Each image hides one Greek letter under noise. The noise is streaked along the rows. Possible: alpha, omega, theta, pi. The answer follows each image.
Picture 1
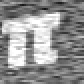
light pi
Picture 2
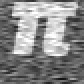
light pi
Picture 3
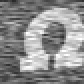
light omega
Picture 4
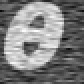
light theta
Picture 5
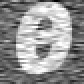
light theta
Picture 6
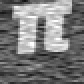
light pi
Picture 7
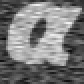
light alpha
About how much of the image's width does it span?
nearly all
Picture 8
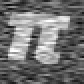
light pi
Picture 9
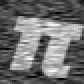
light pi
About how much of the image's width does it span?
nearly all
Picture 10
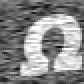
light omega
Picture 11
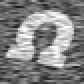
light omega
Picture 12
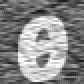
light theta
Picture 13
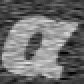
light alpha
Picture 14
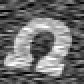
light omega
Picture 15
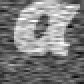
light alpha
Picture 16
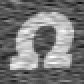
light omega
